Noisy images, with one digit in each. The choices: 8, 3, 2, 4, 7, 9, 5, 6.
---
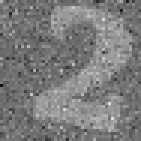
light 2
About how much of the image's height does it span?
nearly all
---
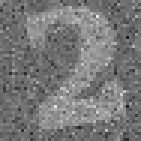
light 2
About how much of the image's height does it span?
nearly all
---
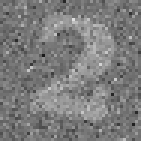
light 2
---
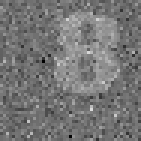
light 8
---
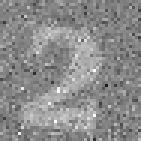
light 2
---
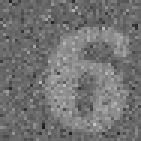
light 6
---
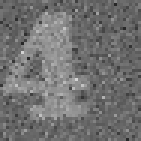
light 4
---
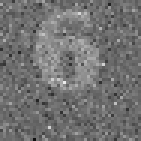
light 6
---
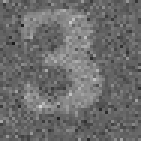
light 3
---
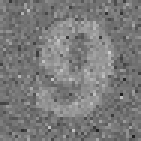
light 9
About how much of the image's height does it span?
two thirds
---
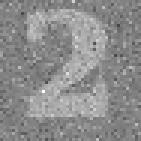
light 2
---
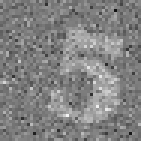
light 5
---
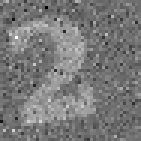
light 2
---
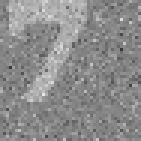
light 7
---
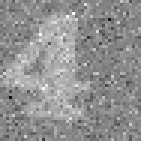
light 4
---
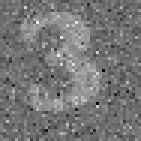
light 3
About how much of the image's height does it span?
two thirds
